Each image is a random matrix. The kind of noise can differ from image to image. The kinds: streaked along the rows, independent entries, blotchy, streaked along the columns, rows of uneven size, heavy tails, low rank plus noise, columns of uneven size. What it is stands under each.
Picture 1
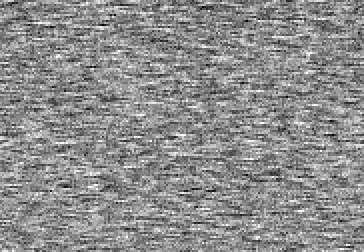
streaked along the rows
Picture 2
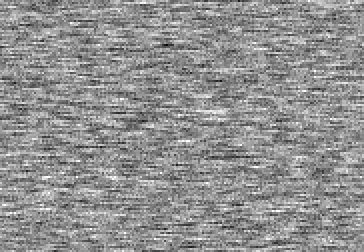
streaked along the rows
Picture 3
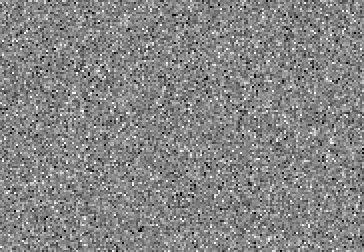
heavy tails
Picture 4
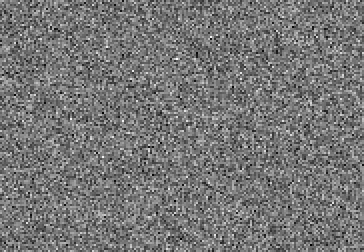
independent entries
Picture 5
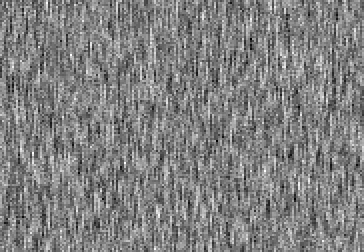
streaked along the columns
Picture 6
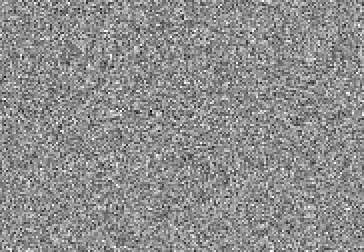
low rank plus noise
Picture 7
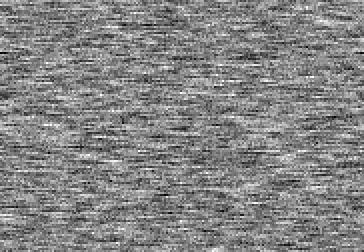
streaked along the rows
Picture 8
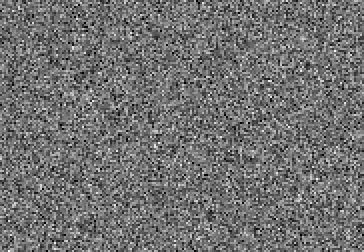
independent entries
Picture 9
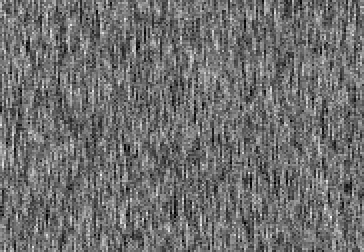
streaked along the columns
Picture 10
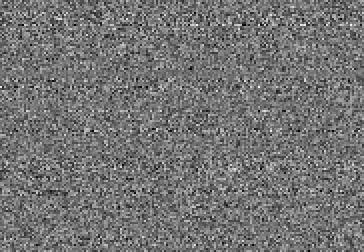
rows of uneven size
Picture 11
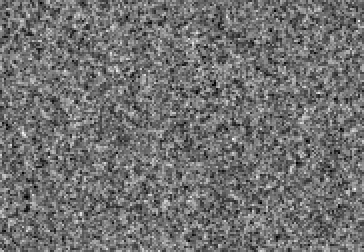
blotchy
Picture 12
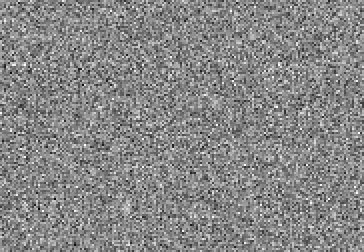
low rank plus noise
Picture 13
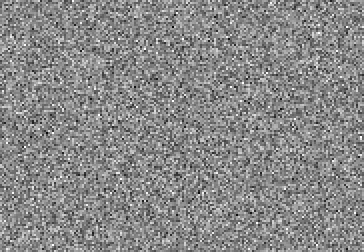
independent entries
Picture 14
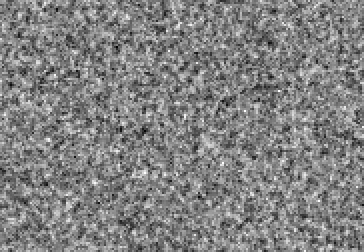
blotchy
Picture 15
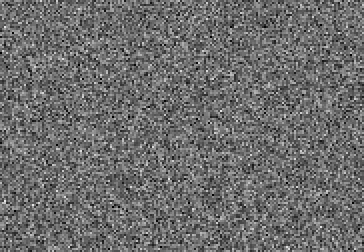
independent entries
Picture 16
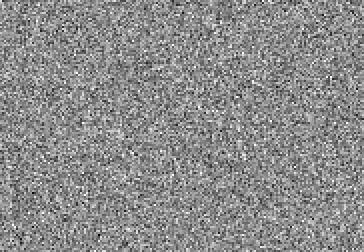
independent entries
